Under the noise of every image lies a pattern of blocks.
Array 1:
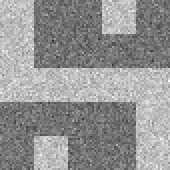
the same after a half turn
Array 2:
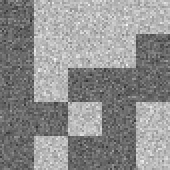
no symmetry
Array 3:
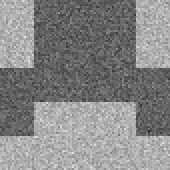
left and right mirror each other
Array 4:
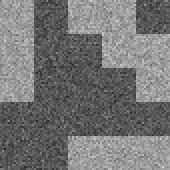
mirrored about the diagonal from the bottom left
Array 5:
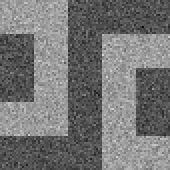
the same after a half turn
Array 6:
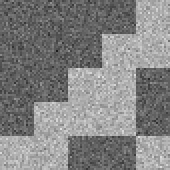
mirrored about the diagonal from the top left
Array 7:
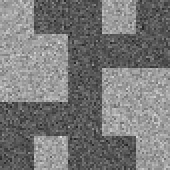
the same after a half turn
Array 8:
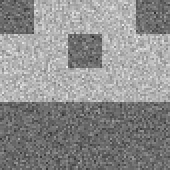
left and right mirror each other
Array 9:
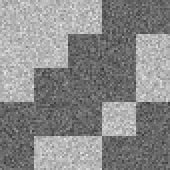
mirrored about the diagonal from the top left
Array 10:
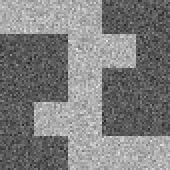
the same after a half turn
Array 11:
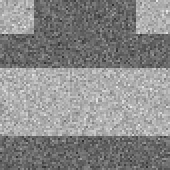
left and right mirror each other
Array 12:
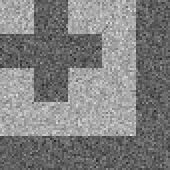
mirrored about the diagonal from the top left
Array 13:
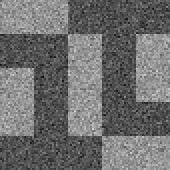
the same after a half turn
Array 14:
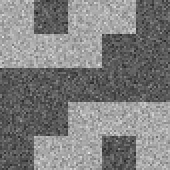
the same after a half turn
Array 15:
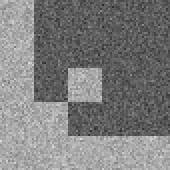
mirrored about the diagonal from the bottom left
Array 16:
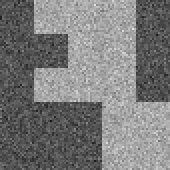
no symmetry
